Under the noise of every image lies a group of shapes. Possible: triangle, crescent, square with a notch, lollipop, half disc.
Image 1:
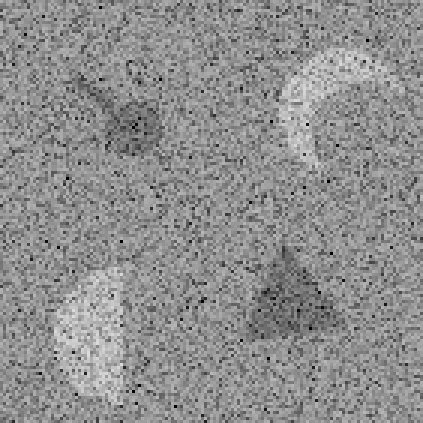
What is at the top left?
lollipop
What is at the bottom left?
half disc
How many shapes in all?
4
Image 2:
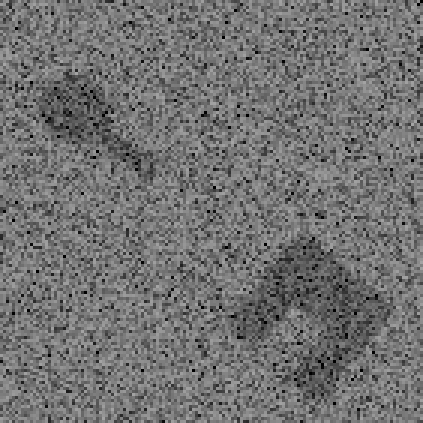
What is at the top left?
lollipop
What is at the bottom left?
nothing
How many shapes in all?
2
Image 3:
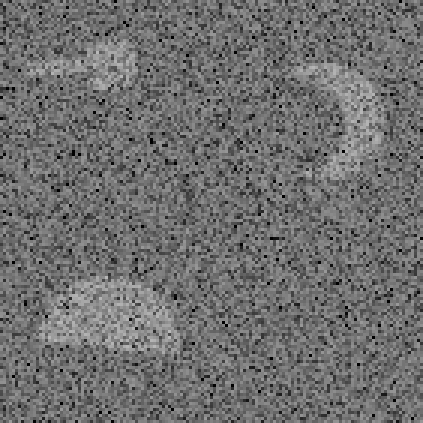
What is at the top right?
crescent
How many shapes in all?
3
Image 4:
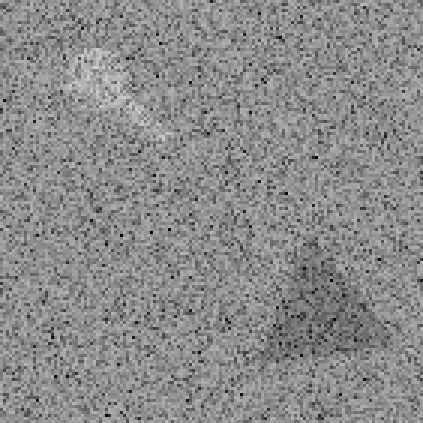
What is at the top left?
lollipop
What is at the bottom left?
nothing
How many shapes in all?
2
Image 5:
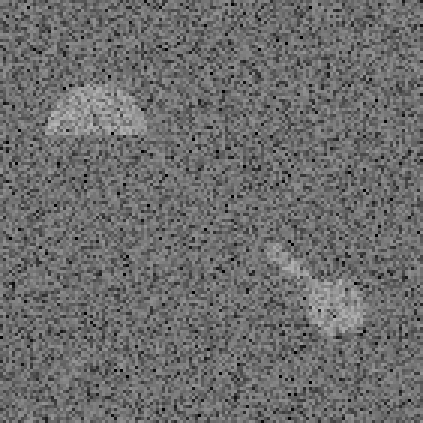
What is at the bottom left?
nothing
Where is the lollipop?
bottom right
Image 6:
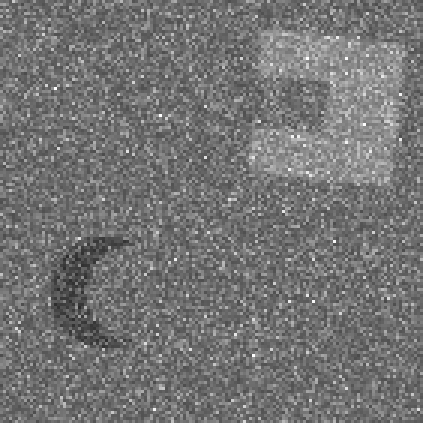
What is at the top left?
nothing
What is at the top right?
square with a notch
